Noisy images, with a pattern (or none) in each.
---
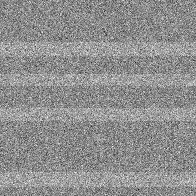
bands of rows
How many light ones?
4
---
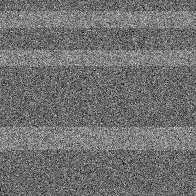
bands of rows
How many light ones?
3
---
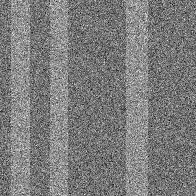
bands of columns
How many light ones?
3
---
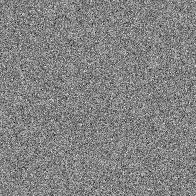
only noise
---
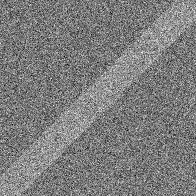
a diagonal band
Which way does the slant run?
bottom left to top right
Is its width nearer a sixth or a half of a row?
a sixth
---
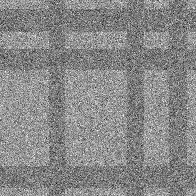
bands of rows crossing bands of columns
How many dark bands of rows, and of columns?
3 and 3
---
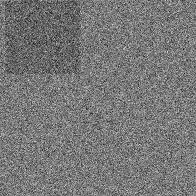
one block
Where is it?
top left
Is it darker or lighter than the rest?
darker
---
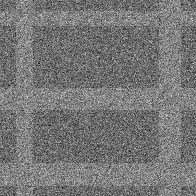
bands of rows crossing bands of columns
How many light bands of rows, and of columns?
3 and 2
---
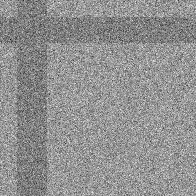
bands of rows crossing bands of columns
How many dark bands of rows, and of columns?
1 and 1
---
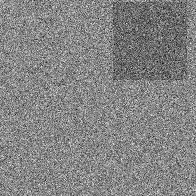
one block
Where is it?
top right
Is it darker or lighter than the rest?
darker
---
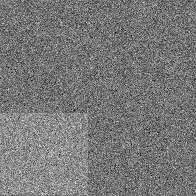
one block
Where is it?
bottom left
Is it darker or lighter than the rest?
lighter
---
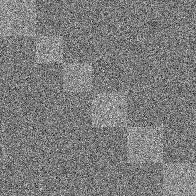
blocks along the diagonal
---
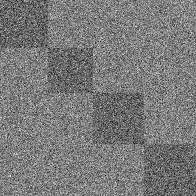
blocks along the diagonal
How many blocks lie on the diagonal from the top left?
4
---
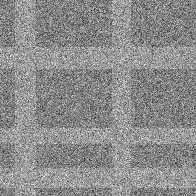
bands of rows crossing bands of columns
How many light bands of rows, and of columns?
3 and 2
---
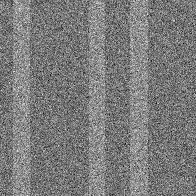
bands of columns
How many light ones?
3
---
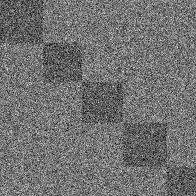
blocks along the diagonal
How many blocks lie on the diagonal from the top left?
5
